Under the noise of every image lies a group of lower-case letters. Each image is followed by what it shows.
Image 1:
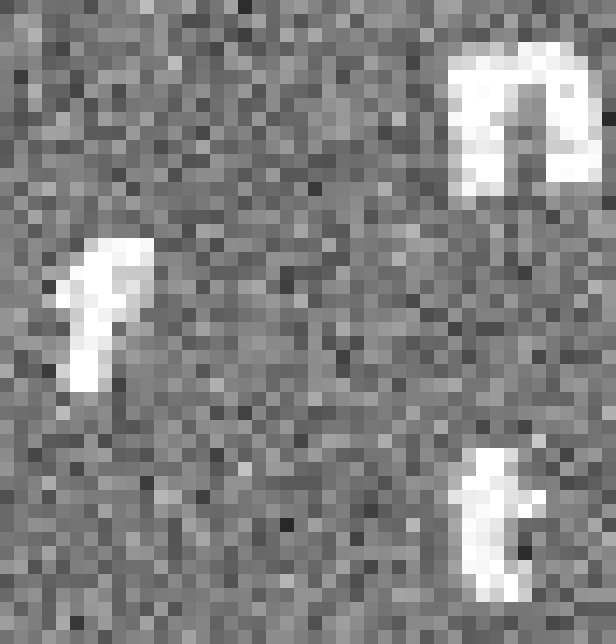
top right: light n; middle left: light f; bottom right: light t
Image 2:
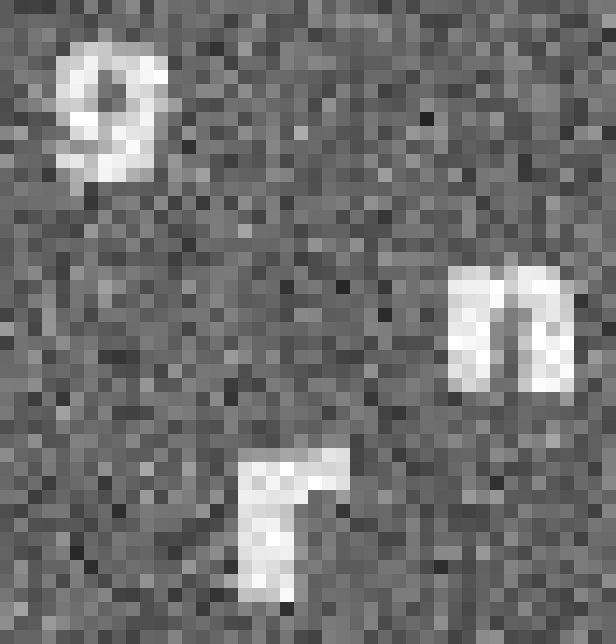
top left: light g; middle right: light n; bottom middle: light r
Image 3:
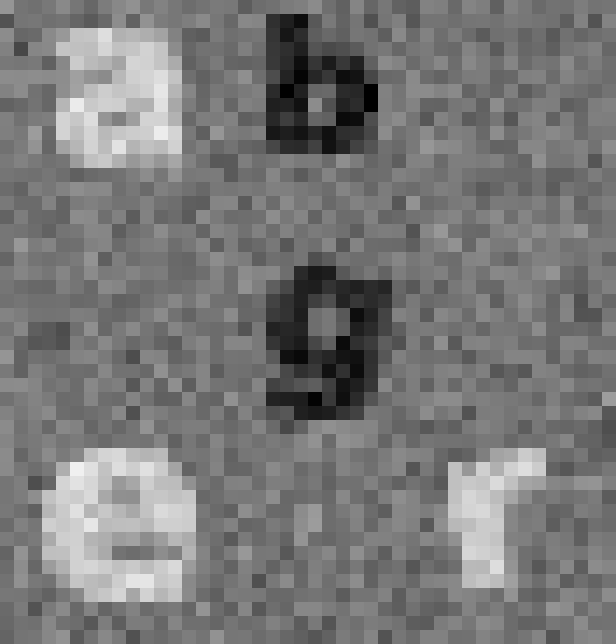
top left: light a; top middle: dark b; centre: dark g; bottom left: light e; bottom right: light r
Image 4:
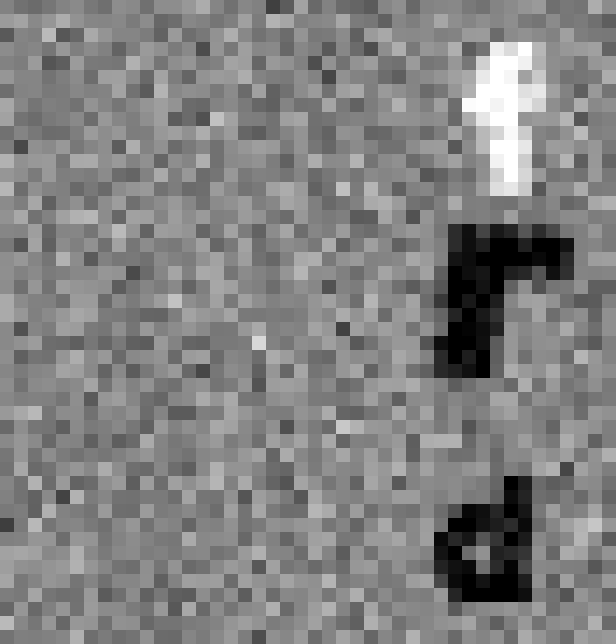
top right: light f; middle right: dark r; bottom right: dark d
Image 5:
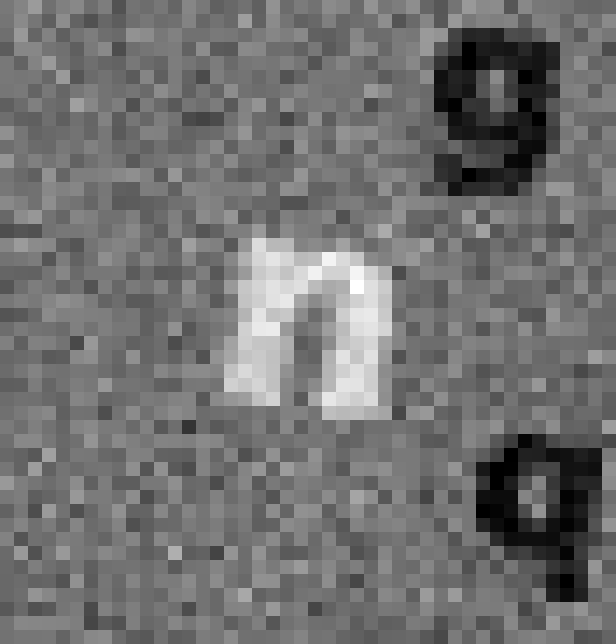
top right: dark g; centre: light n; bottom right: dark q
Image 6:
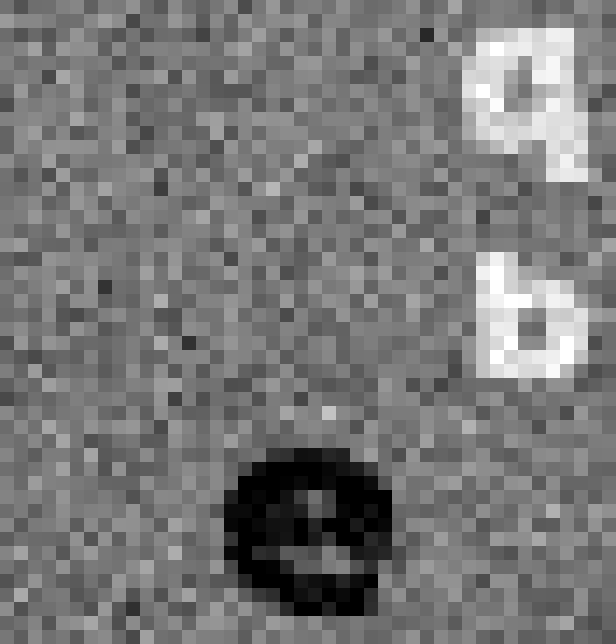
top right: light q; middle right: light b; bottom middle: dark e
